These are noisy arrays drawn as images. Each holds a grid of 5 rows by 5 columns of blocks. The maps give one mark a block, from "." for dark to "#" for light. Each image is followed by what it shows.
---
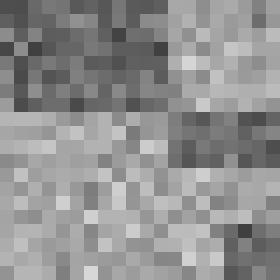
. . . # #
. . . # #
# # # . .
# # # # #
# # # # .
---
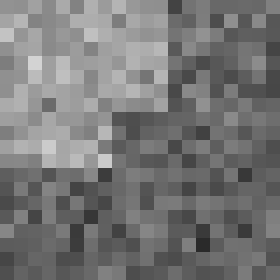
# # # . .
# # # . .
# # . . .
. . . . .
. . . . .
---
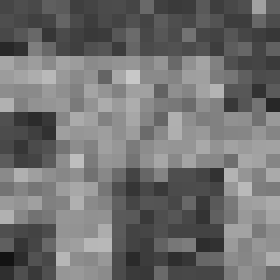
. . . . .
# # # # .
. # # # #
# # . . #
. # . . #
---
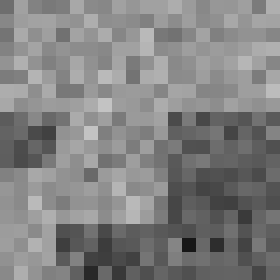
# # # # #
# # # # #
. # # . .
# # # . .
# . . . .
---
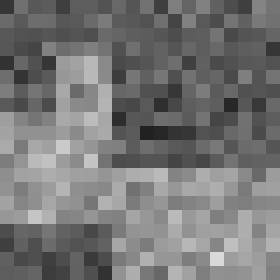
. . . . .
. # . . .
# # . . .
# # # # #
. . # # #
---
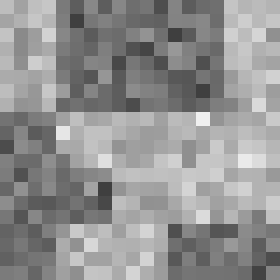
# . . . #
# . . . #
. # # # #
. . # # #
. # # . .
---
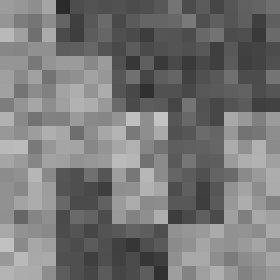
# . . . .
# # . . .
# # # . #
# . # . #
# . . # #
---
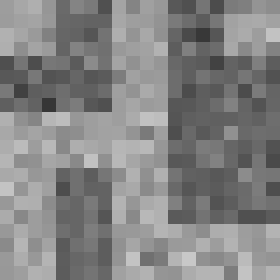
# . # . #
. . # . .
# # # . .
# . # . .
# . # # #
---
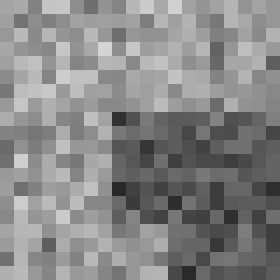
# # # # #
# # # # #
# # . . .
# # . . .
# # # . .
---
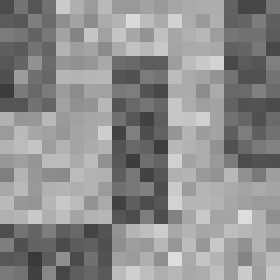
. # # # .
. # . # .
# # . # .
# # . # #
. . # # #
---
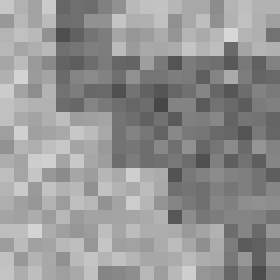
# . # # #
# . . . .
# # . . .
# # # . .
# # # # .
